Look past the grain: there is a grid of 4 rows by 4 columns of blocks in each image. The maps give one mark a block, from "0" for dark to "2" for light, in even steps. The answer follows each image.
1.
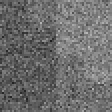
0122
0022
0012
0011
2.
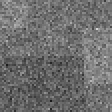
2111
1112
0002
0001
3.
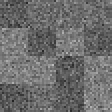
0111
2020
2202
0102
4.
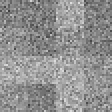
0020
1010
2221
1021
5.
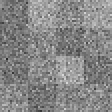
0212
0101
0120
1011
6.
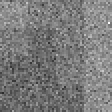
2112
1012
0012
0002
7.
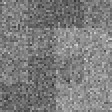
1001
1122
1012
0022
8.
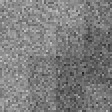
2221
2210
2100
2101
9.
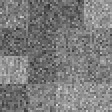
1002
0011
2011
0122
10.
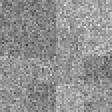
0022
0012
1110
1021
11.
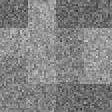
0200
2212
1212
1100
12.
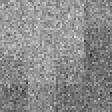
2221
2220
1210
0100
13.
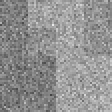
0221
0121
0022
0022
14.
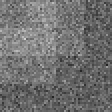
1210
2210
1100
0000
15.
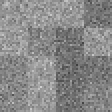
2220
2102
1200
1201
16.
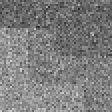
0000
2100
2111
2221
